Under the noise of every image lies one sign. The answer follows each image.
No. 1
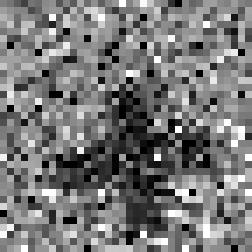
plus sign
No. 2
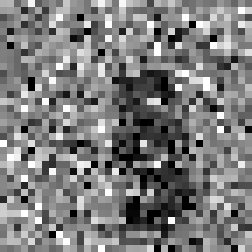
section sign
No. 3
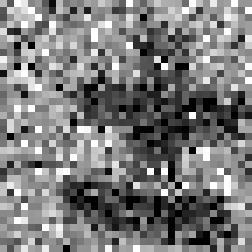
plus-minus sign
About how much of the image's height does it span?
nearly all
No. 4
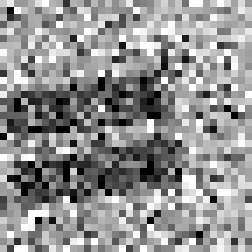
equals sign
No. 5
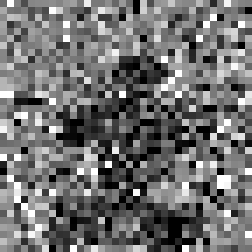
plus-minus sign
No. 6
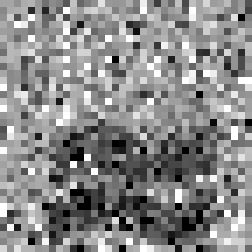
approximately sign
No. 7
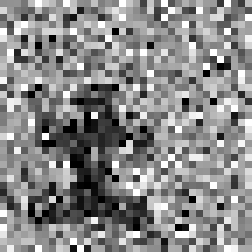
plus-minus sign
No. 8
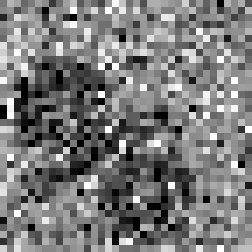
percent sign
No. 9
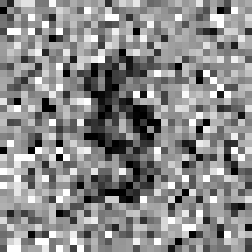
section sign
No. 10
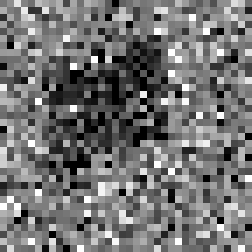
not-equal sign
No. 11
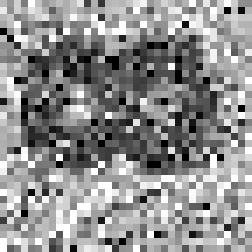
infinity sign
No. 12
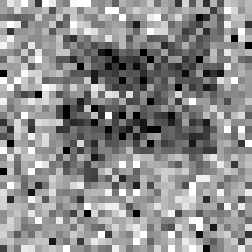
not-equal sign
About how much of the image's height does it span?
two thirds
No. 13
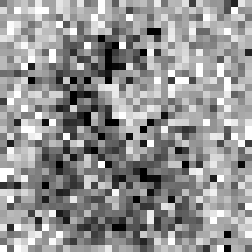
ampersand
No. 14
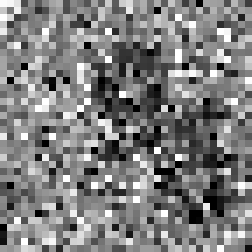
percent sign
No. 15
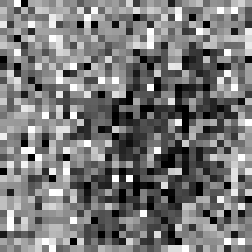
hash sign
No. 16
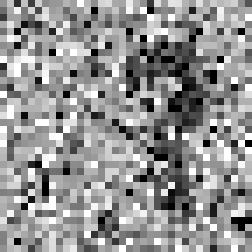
question mark
